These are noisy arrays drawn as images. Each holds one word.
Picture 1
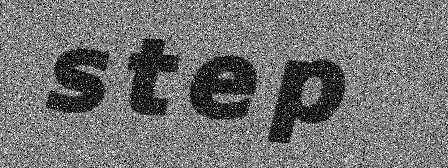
step
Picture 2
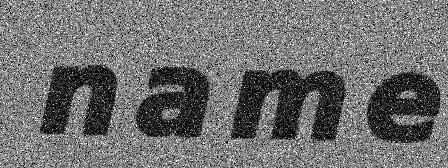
name
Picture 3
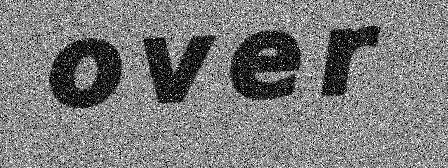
over
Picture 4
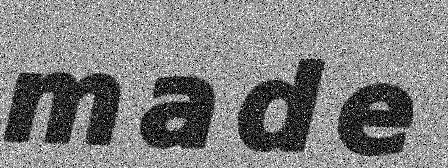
made
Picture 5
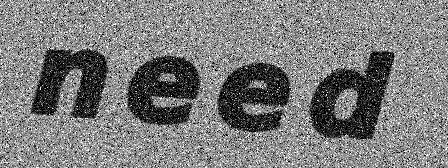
need
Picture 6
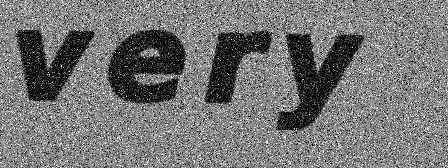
very
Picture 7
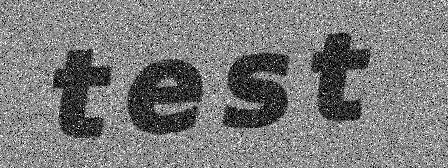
test
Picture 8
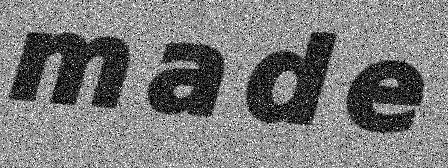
made
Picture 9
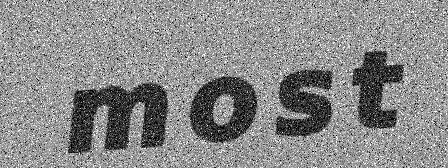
most
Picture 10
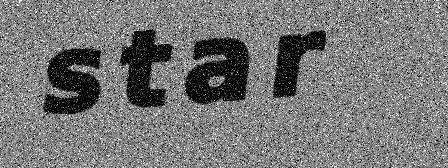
star
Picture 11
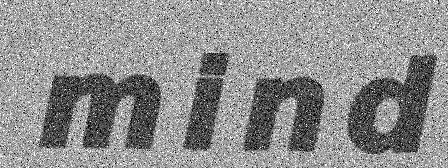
mind
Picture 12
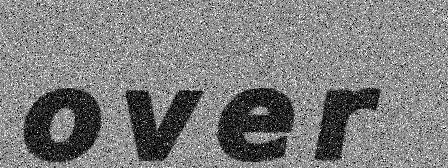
over
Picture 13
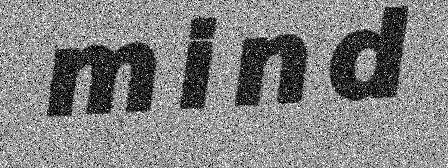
mind
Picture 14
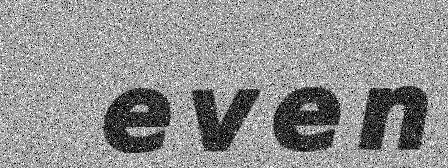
even
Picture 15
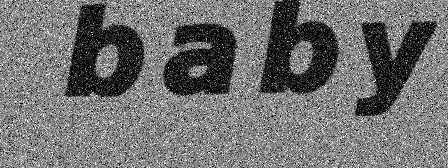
baby
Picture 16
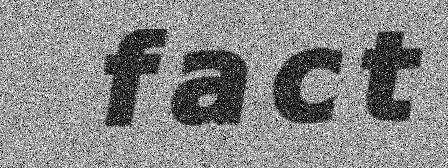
fact
